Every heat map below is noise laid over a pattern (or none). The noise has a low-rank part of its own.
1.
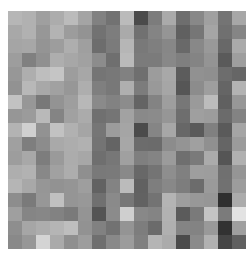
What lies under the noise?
bands of columns
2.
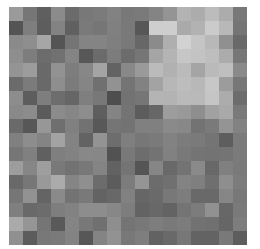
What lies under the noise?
one block
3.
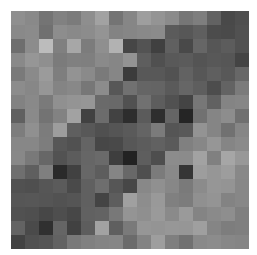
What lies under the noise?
a diagonal band
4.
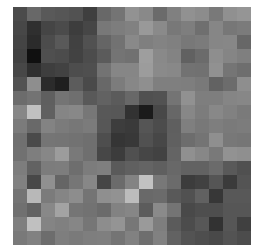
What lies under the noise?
blocks along the diagonal
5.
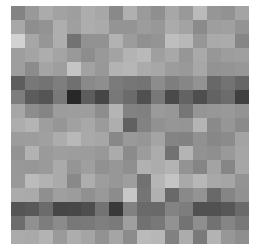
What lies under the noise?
bands of rows
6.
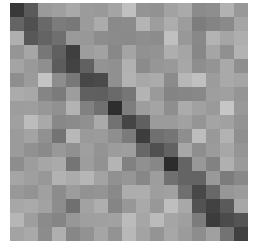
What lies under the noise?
a diagonal band
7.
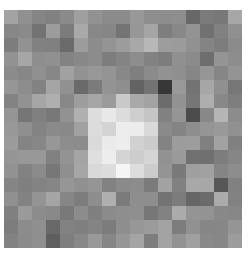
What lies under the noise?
one block
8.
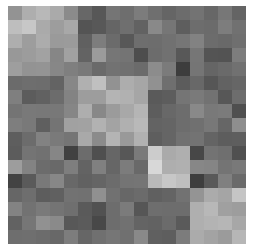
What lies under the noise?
blocks along the diagonal
